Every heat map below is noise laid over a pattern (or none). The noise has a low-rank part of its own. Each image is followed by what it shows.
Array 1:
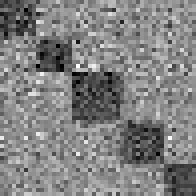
blocks along the diagonal
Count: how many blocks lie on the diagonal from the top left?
5
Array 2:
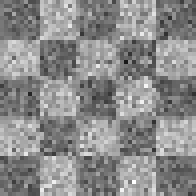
a checkerboard
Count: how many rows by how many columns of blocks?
5 by 5
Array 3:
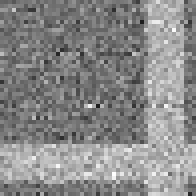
bands of rows crossing bands of columns
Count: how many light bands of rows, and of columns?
1 and 1
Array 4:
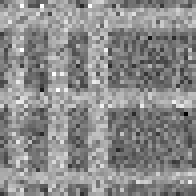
bands of rows crossing bands of columns
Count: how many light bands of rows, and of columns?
3 and 3
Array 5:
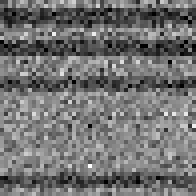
bands of rows
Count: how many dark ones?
4
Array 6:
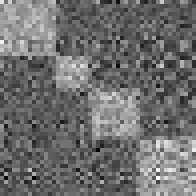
blocks along the diagonal
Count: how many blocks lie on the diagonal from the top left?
4
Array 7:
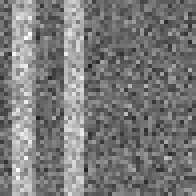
bands of columns
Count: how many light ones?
2
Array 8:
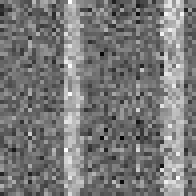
bands of columns
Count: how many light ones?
2
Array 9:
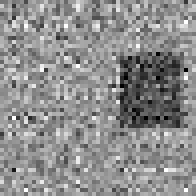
one block
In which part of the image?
middle right
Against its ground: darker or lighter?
darker
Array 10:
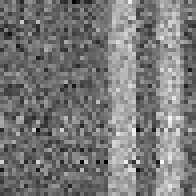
bands of columns
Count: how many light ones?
2
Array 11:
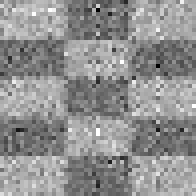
a checkerboard
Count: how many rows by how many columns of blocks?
5 by 3
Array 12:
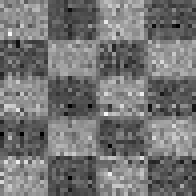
a checkerboard
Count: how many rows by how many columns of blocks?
5 by 4
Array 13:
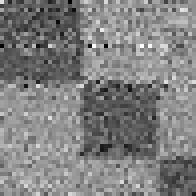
blocks along the diagonal
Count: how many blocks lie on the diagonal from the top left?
3
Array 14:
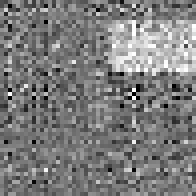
one block
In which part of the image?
top right
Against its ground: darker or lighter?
lighter
